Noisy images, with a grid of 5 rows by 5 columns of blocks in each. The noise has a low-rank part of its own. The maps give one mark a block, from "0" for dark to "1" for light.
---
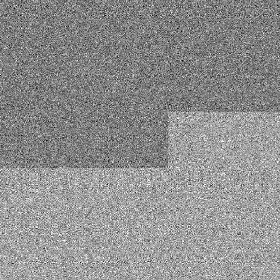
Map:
00000
00000
00011
11111
11111
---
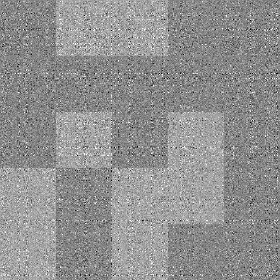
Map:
01100
00000
01010
10110
10100
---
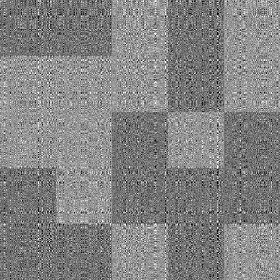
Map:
00101
11101
11010
01000
00101
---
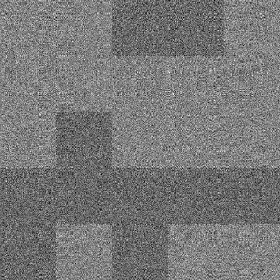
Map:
11001
11111
10111
00000
01011
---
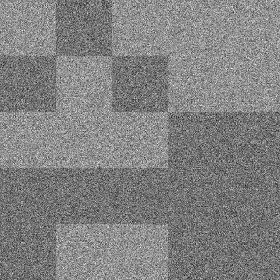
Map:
10111
01011
11100
00000
01100
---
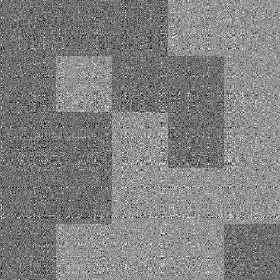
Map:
00011
01001
00101
00111
01110
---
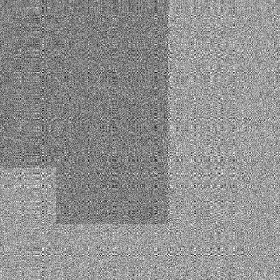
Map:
00011
00011
00011
10011
11111
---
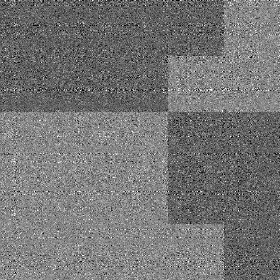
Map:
00001
00011
11100
11100
11110
